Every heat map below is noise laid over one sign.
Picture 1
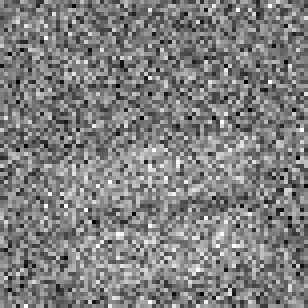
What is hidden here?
light equals sign
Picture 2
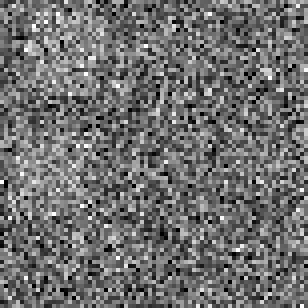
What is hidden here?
light colon
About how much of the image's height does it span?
two thirds
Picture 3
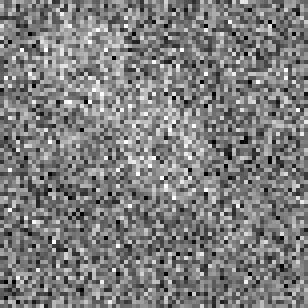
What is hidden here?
light percent sign
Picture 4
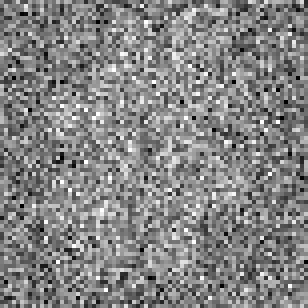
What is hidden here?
light hash sign
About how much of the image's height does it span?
nearly all
